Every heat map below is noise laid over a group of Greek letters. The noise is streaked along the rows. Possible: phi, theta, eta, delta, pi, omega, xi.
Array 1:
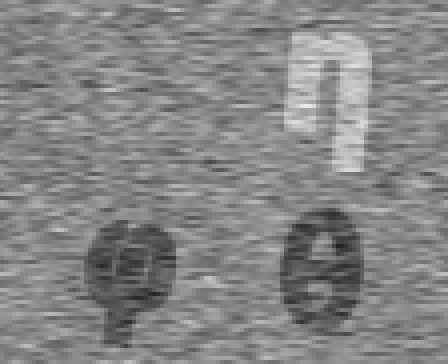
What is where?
top right: light eta; bottom left: dark phi; bottom right: dark theta
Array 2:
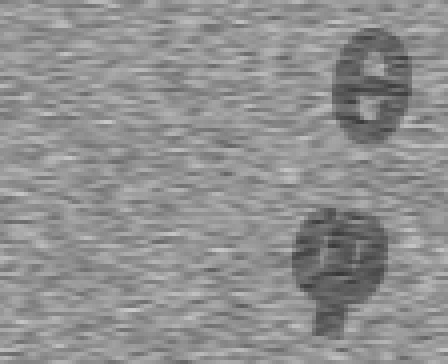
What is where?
top right: dark theta; bottom right: dark phi
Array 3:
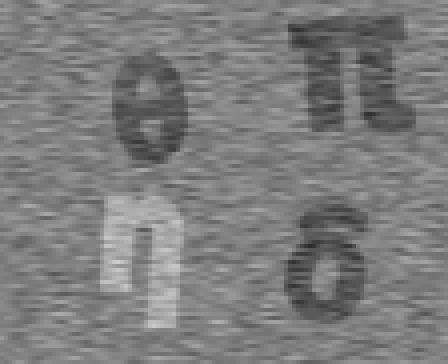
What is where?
top left: dark theta; top right: dark pi; bottom left: light eta; bottom right: dark delta
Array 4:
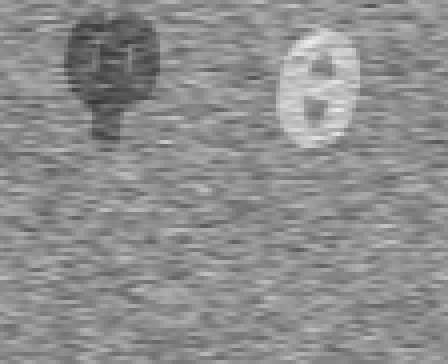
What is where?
top left: dark phi; top right: light theta
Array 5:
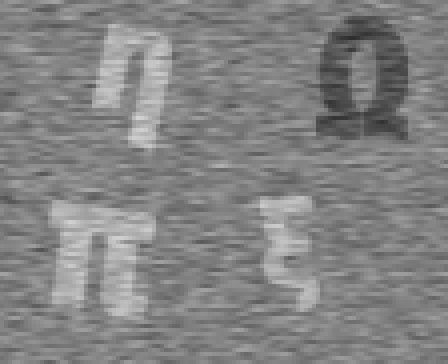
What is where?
top left: light eta; top right: dark omega; bottom left: light pi; bottom right: light xi
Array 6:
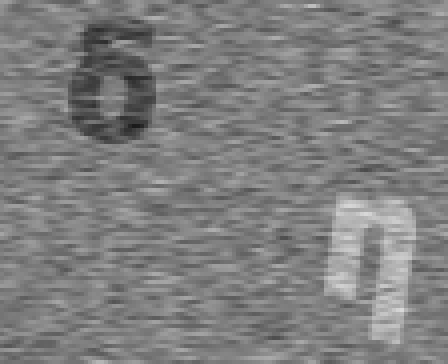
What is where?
top left: dark delta; bottom right: light eta
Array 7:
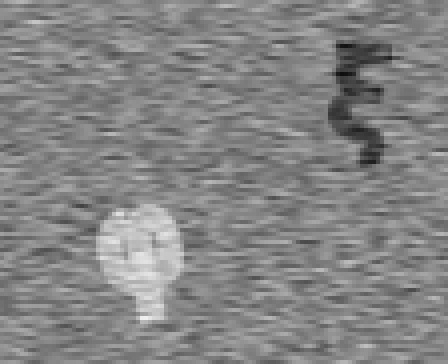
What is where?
top right: dark xi; bottom left: light phi
